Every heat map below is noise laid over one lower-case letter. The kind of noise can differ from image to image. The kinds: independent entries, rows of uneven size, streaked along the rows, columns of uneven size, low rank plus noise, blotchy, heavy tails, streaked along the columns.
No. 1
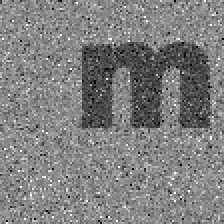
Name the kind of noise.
heavy tails
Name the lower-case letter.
m
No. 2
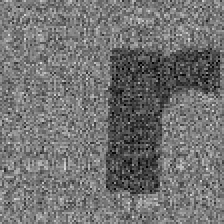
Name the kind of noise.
low rank plus noise
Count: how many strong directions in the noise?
two
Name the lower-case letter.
r
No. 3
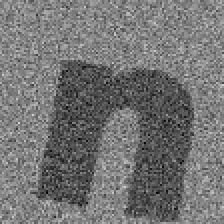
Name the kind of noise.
low rank plus noise
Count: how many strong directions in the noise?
three or four
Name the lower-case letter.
n
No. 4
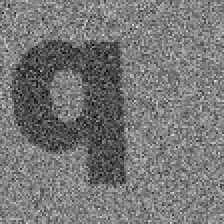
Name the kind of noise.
independent entries
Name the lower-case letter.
q
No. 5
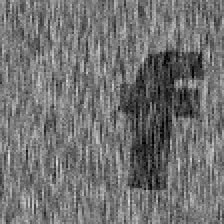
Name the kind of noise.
streaked along the columns
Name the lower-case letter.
f
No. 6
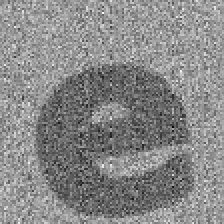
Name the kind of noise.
columns of uneven size
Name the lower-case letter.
e
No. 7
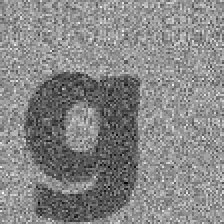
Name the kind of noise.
low rank plus noise
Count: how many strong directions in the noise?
two
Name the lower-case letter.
g
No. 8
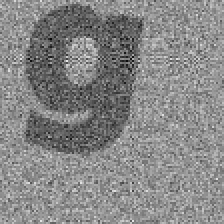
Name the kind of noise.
low rank plus noise
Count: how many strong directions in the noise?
one
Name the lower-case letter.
g
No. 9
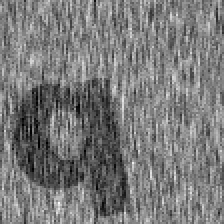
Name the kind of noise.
streaked along the columns
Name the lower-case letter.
q
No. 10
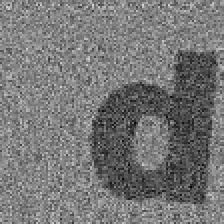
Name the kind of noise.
low rank plus noise
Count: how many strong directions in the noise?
three or four
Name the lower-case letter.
d
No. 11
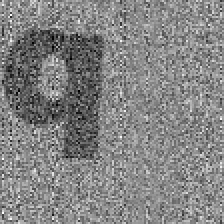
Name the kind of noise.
columns of uneven size
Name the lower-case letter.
q
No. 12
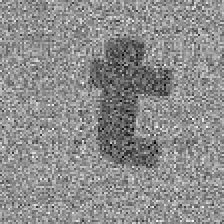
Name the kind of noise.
low rank plus noise
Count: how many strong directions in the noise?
five to eight
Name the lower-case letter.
t
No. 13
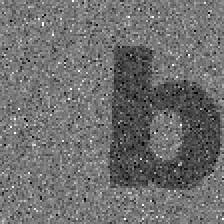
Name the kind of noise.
heavy tails
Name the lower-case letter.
b
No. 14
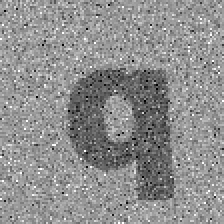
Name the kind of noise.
heavy tails
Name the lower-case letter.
q
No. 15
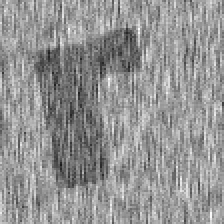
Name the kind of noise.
streaked along the columns
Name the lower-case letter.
r
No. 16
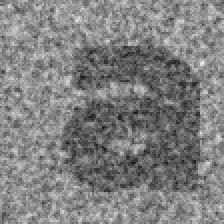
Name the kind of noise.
blotchy
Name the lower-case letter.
a
